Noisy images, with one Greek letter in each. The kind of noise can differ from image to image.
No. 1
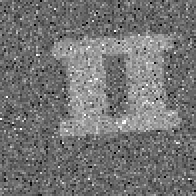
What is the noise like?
heavy tails
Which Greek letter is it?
pi
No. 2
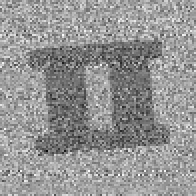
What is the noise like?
rows of uneven size
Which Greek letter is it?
pi
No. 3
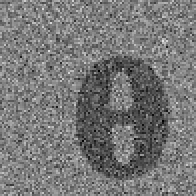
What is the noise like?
low rank plus noise
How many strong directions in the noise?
one
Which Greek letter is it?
theta
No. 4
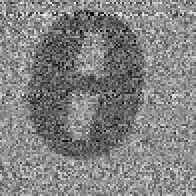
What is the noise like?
rows of uneven size
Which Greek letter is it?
theta
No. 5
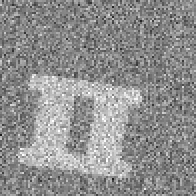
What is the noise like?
low rank plus noise
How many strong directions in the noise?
two
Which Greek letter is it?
pi
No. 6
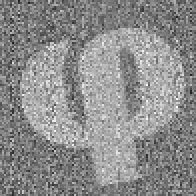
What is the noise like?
columns of uneven size
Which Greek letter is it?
phi
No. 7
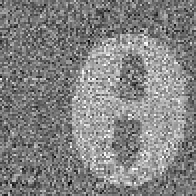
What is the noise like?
low rank plus noise
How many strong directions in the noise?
five to eight
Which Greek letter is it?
theta
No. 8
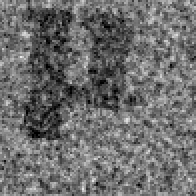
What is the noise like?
blotchy
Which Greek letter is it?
mu
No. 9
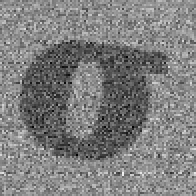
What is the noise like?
rows of uneven size
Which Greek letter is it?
sigma
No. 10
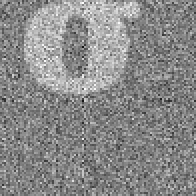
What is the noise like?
low rank plus noise
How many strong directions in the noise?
one
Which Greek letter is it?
sigma
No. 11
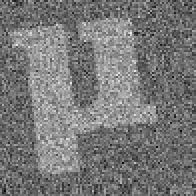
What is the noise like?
low rank plus noise
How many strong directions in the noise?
five to eight
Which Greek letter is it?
mu
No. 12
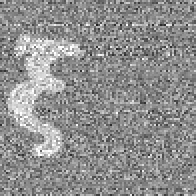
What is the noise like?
rows of uneven size
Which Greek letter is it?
xi
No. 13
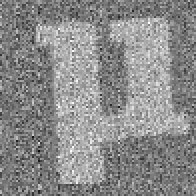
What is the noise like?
columns of uneven size
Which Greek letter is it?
mu
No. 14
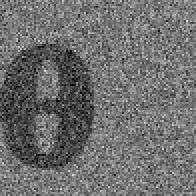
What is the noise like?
independent entries
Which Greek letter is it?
theta
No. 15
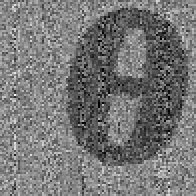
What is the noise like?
columns of uneven size
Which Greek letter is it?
theta
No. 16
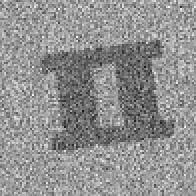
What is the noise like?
low rank plus noise
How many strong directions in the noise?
one
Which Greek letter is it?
pi
